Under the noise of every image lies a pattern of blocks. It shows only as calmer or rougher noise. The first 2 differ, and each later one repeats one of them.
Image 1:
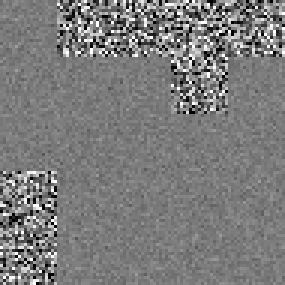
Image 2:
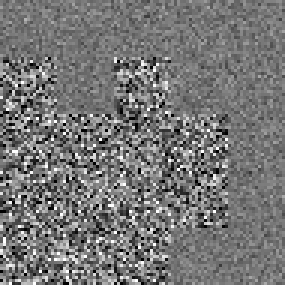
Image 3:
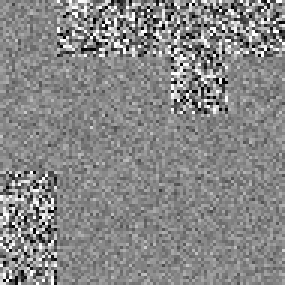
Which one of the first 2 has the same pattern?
1
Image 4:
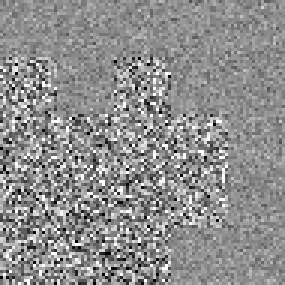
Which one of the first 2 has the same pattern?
2
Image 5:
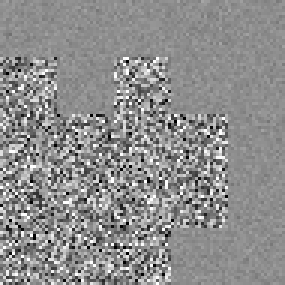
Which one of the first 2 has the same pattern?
2
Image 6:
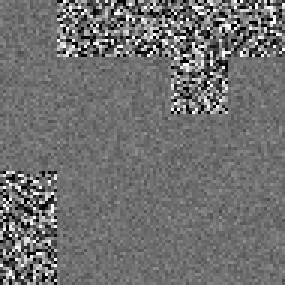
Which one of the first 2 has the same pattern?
1
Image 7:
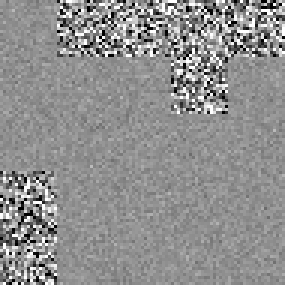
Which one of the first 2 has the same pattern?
1
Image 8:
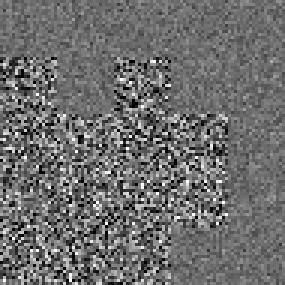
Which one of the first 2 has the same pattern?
2
